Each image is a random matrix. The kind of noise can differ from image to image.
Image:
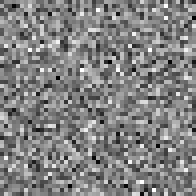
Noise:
independent entries
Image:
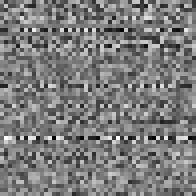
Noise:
rows of uneven size
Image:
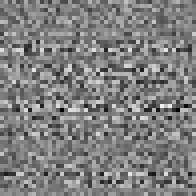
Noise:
rows of uneven size
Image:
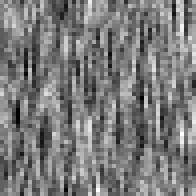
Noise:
streaked along the columns
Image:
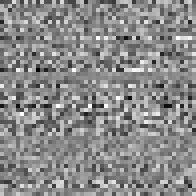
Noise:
rows of uneven size
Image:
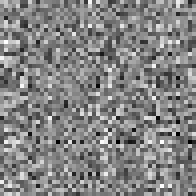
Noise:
low rank plus noise
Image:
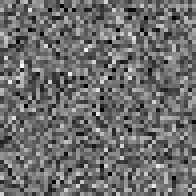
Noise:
independent entries
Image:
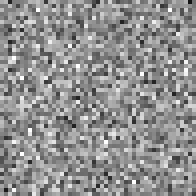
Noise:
independent entries
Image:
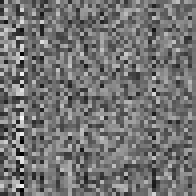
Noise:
columns of uneven size
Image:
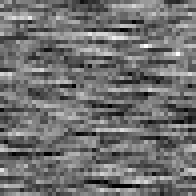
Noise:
streaked along the rows
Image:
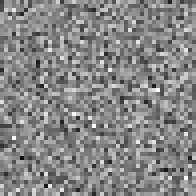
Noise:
independent entries
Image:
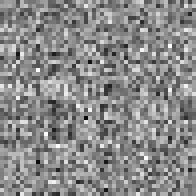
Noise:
low rank plus noise
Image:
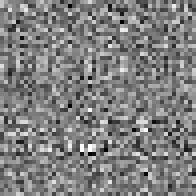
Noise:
low rank plus noise
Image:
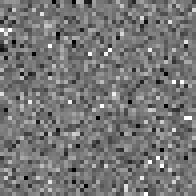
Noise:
heavy tails
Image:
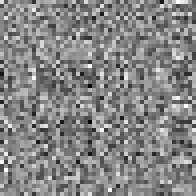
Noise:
low rank plus noise
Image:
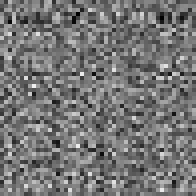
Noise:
low rank plus noise
